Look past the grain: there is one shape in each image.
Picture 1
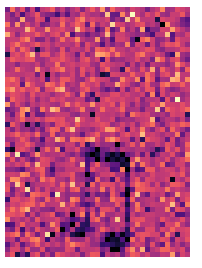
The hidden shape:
pair of musical notes
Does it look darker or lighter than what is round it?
darker
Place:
bottom middle
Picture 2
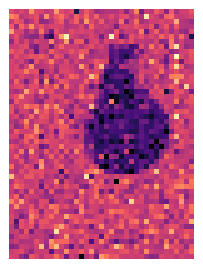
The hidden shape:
pear
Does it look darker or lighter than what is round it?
darker
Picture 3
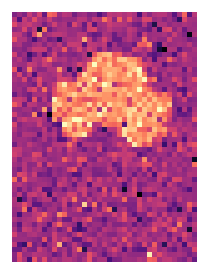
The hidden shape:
car
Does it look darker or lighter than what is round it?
lighter
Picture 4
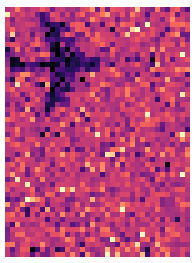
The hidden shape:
airplane
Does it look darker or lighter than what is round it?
darker
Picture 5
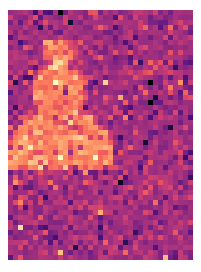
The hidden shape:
chess pawn
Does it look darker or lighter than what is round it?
lighter
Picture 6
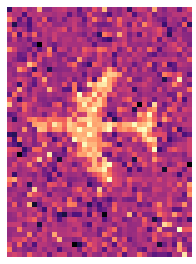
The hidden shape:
airplane
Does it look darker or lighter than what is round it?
lighter
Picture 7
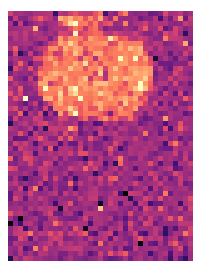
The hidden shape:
apple
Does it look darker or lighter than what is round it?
lighter
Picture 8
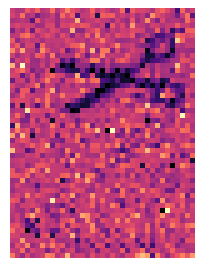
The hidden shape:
pair of scissors
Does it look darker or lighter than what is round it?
darker
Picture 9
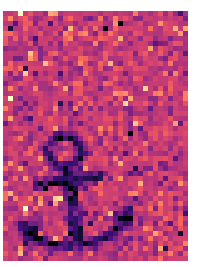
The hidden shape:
anchor
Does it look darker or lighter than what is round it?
darker
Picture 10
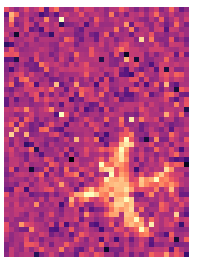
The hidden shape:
airplane
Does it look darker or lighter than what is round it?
lighter
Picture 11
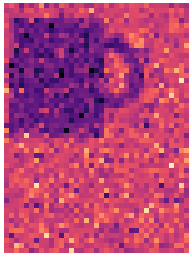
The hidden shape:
cup
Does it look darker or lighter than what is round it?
darker
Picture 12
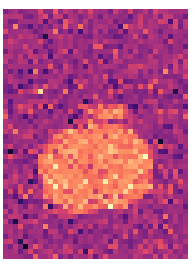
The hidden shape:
apple
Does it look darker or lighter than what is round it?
lighter
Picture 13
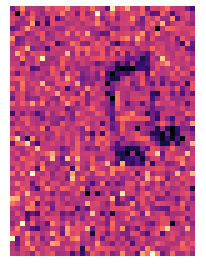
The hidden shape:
pair of musical notes
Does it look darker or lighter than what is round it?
darker
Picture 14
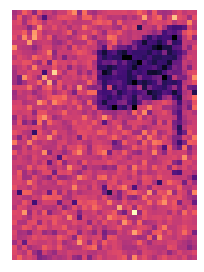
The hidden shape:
flag
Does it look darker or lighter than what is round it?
darker
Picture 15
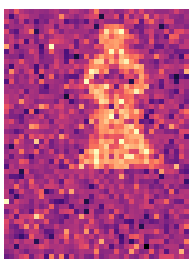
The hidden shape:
chess bishop
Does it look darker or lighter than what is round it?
lighter
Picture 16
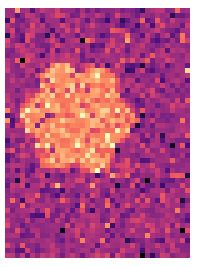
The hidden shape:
flower
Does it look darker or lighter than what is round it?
lighter
